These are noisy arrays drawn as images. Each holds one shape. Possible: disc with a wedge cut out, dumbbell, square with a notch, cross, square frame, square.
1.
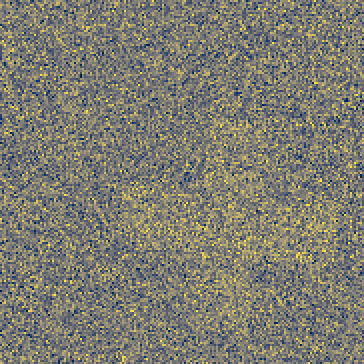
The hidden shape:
cross
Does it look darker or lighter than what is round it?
lighter
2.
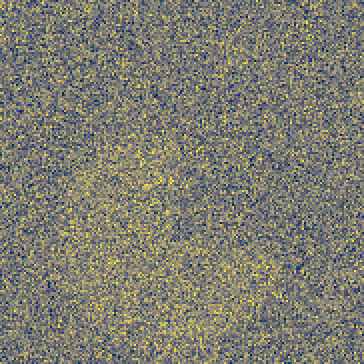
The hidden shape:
disc with a wedge cut out
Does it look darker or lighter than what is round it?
lighter
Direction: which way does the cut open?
up and right
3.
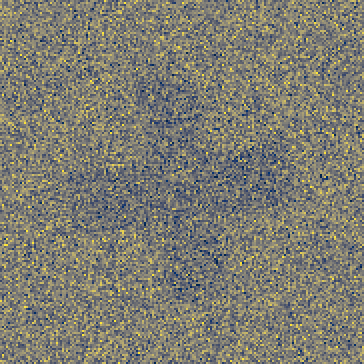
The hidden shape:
cross
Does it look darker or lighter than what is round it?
darker
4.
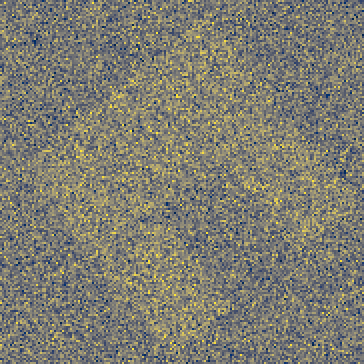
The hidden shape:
square with a notch
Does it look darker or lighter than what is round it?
lighter
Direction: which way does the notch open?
down and right
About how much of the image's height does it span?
nearly all
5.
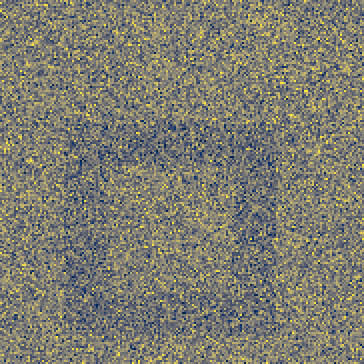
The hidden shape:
square frame
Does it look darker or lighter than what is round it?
darker
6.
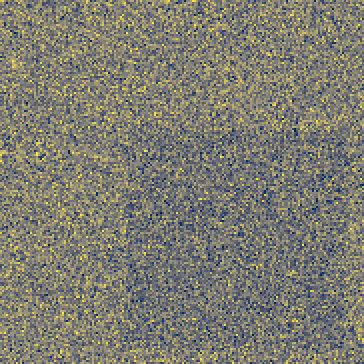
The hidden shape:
square
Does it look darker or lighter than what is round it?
darker
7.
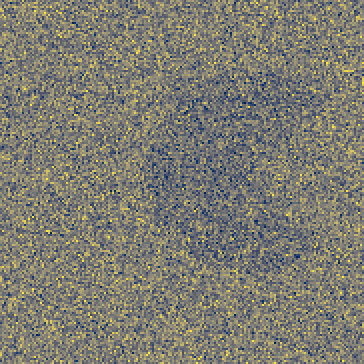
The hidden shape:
disc with a wedge cut out
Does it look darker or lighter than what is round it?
darker
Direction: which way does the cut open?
right
